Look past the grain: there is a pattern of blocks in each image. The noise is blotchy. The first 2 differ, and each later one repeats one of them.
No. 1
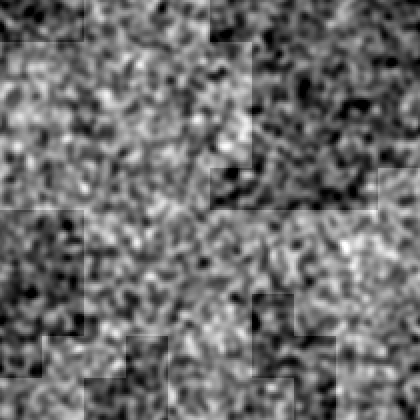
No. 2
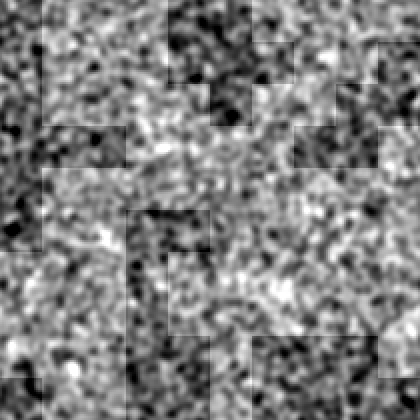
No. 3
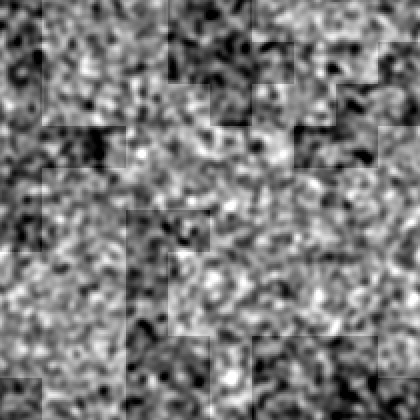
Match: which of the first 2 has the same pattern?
2
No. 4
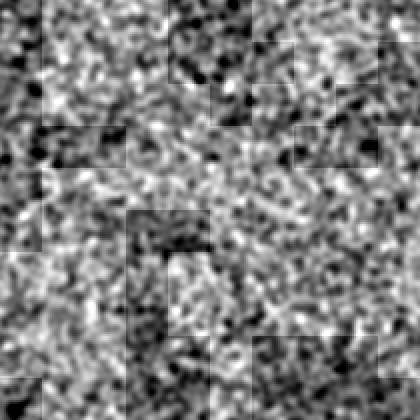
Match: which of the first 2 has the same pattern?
2
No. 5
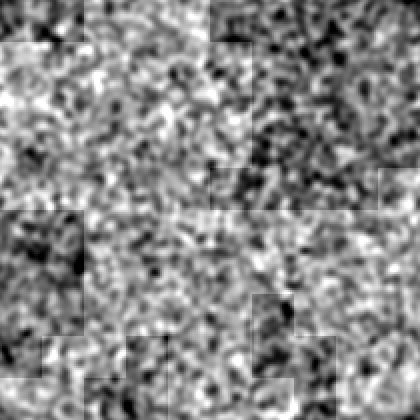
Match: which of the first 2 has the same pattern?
1
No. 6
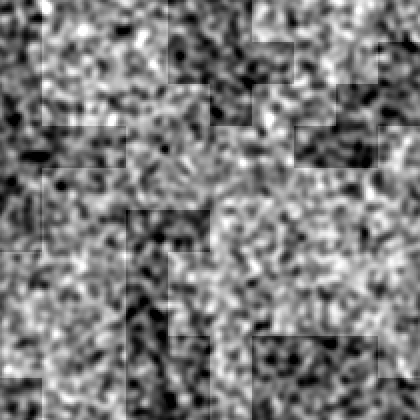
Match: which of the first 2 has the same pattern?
2
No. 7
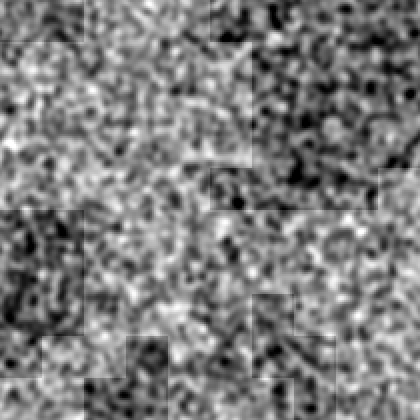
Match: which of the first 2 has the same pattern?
1
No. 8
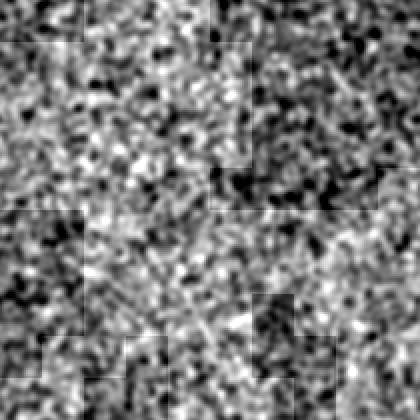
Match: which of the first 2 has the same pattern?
1
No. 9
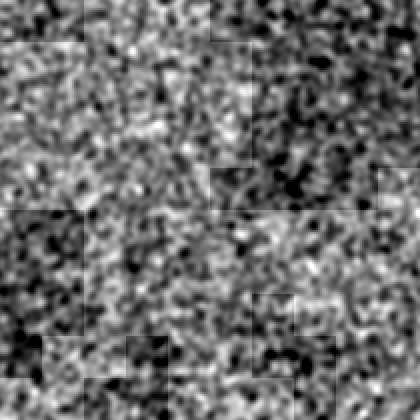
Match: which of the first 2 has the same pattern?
1
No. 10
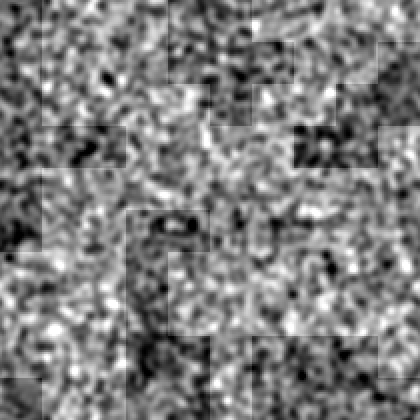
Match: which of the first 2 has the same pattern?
2
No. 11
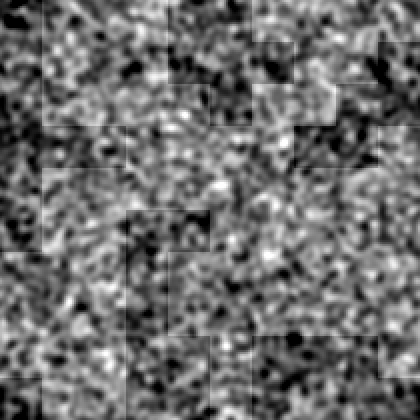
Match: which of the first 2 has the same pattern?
2
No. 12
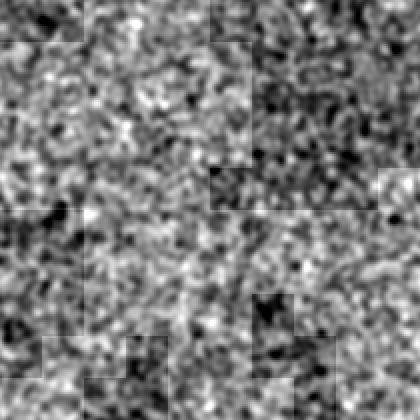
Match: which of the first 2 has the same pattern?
1
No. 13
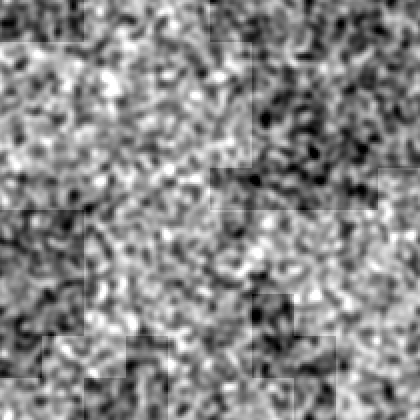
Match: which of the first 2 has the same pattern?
1
